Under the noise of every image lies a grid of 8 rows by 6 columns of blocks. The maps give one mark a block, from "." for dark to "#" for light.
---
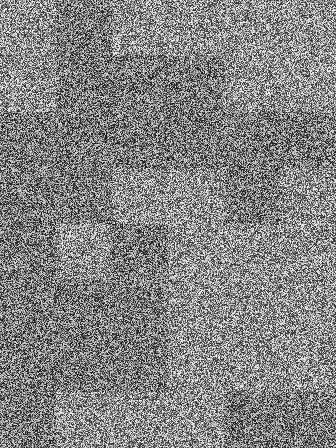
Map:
# . # # # #
# . . . # #
. . . . . .
. . # # . #
. # . # # #
. . . # # #
. . . # # #
. # # # . .
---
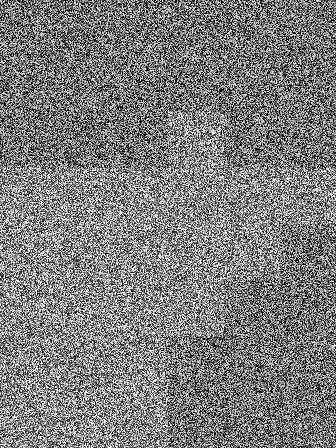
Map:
. . . . . .
. . . . . .
. . . # . .
# # # # # #
# # # # # .
# # # # . .
# # # . . .
# # # . . .
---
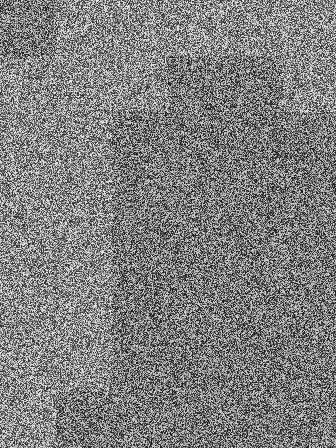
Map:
. # # # # #
# # # . . #
# # . . . .
# # . . . .
# # . . . .
# # . . . .
# # . . . .
# . . . . .
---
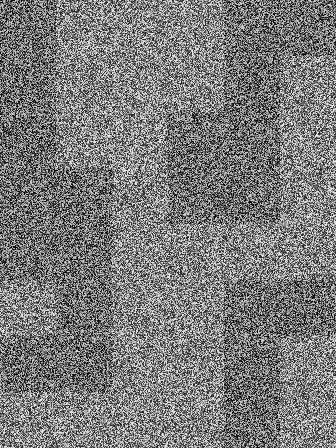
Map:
. # # # . .
. # # # . #
. # # . . #
. . # . . #
. . # # # #
# . # # . .
. . # # . #
# # # # . #
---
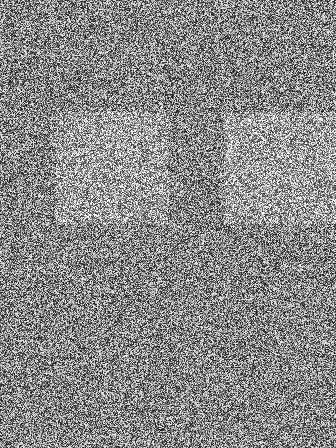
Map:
. . . . . .
. . . . . .
. # # . # #
. # # . # #
. . . . . .
. . . . . .
. . . . . .
. . . . . .
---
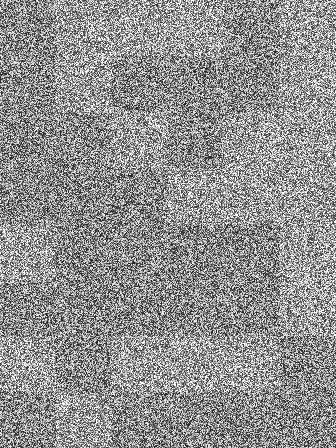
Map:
. # # # . #
. # . . . #
. . # . # #
. . . # # #
# . . . . #
. . . . . #
# . # # # .
. # . . . .
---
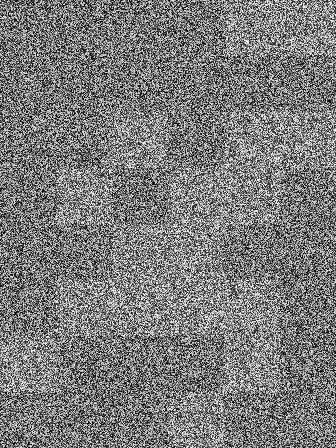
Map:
. . . . # #
. . . . . .
. . # . # #
. # . # # .
. . # # . .
. # # # # .
# . . . # .
. . . # . .
